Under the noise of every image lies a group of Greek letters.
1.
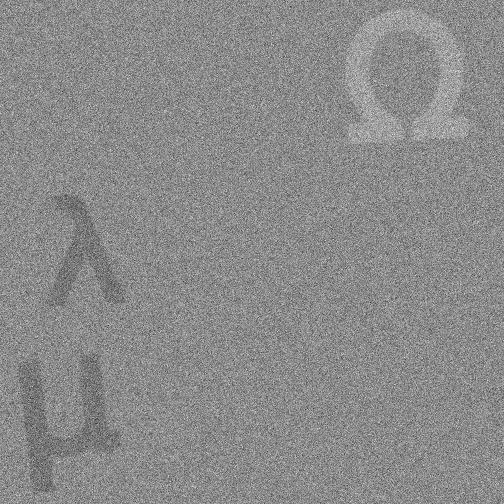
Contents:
top right: light omega; middle left: dark lambda; bottom left: dark mu
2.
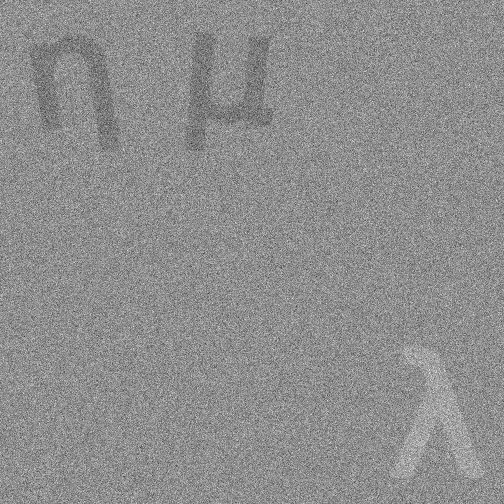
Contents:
top left: dark eta; top middle: dark mu; bottom right: light lambda
